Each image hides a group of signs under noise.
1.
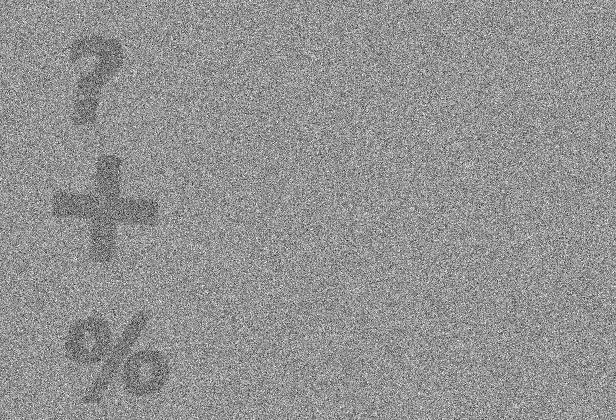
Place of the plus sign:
middle left
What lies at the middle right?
nothing
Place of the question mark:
top left
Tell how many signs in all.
3
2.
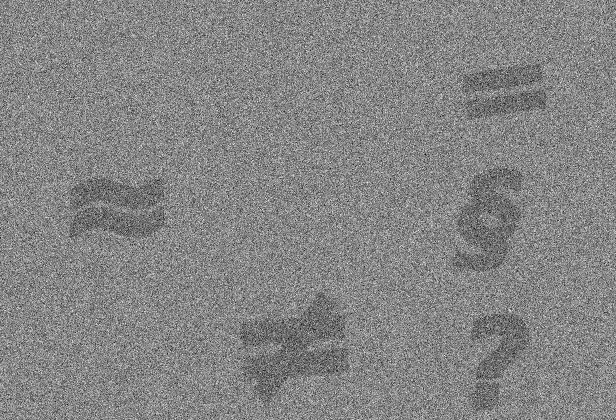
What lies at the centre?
nothing
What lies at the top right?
equals sign
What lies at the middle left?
approximately sign
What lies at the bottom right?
question mark
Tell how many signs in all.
5
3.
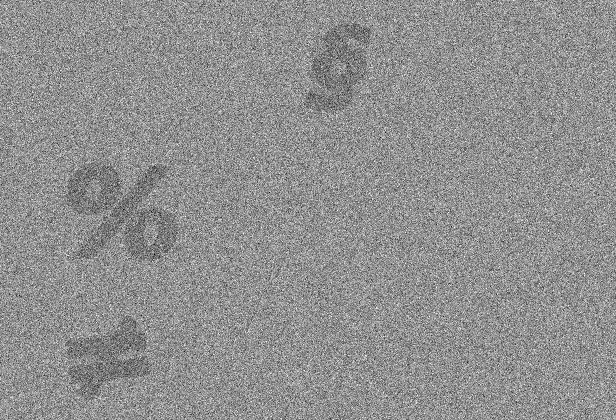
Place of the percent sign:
middle left
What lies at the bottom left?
not-equal sign
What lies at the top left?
nothing
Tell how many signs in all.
3
